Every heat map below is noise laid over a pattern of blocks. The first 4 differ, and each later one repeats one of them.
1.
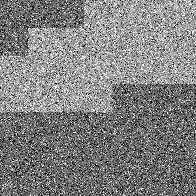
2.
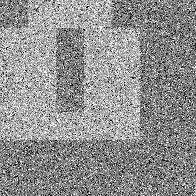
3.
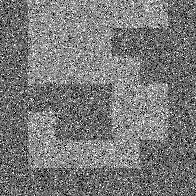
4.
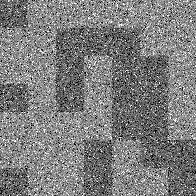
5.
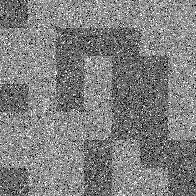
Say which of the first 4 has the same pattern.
4
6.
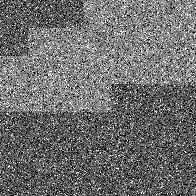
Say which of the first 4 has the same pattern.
1
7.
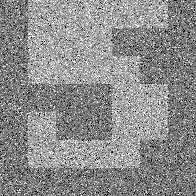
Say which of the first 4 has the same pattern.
3
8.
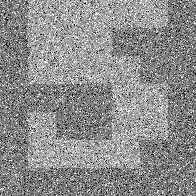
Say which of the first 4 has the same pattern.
3
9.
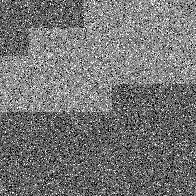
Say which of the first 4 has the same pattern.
1
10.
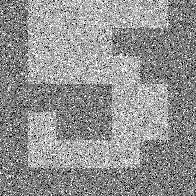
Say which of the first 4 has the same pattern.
3
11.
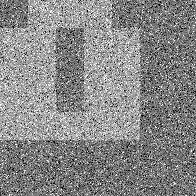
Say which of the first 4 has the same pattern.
2
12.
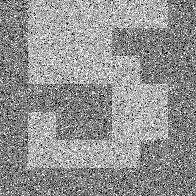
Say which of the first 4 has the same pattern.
3
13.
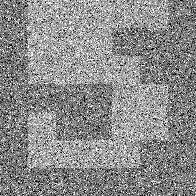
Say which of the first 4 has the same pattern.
3
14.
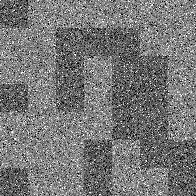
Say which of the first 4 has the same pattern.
4
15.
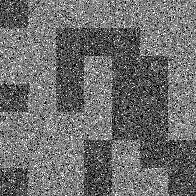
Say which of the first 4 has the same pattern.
4
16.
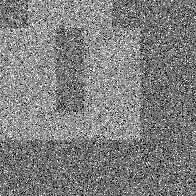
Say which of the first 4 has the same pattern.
2
